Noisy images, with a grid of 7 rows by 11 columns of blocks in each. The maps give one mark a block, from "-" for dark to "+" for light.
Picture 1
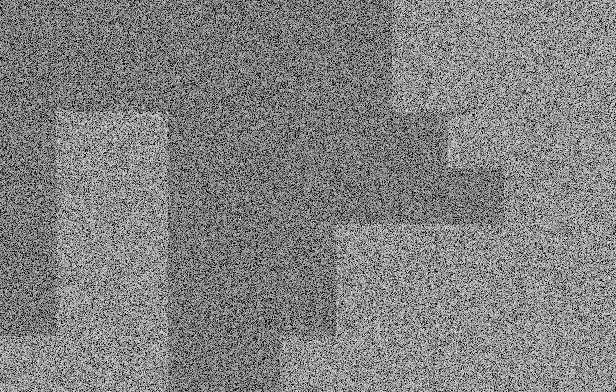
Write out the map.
-------++++
-------++++
-++-----+++
-++------++
-++---+++++
-++---+++++
+++--++++++
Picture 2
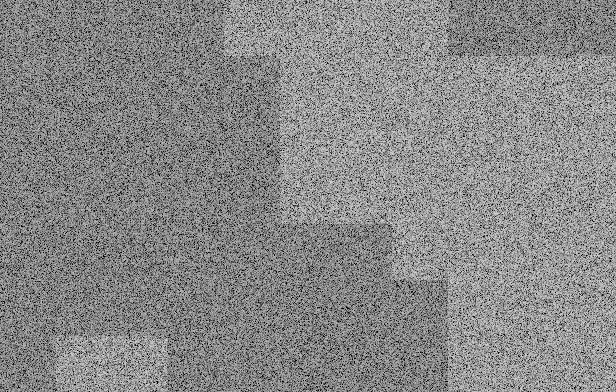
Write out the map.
----++++---
-----++++++
-----++++++
-----++++++
-------++++
--------+++
-++-----+++
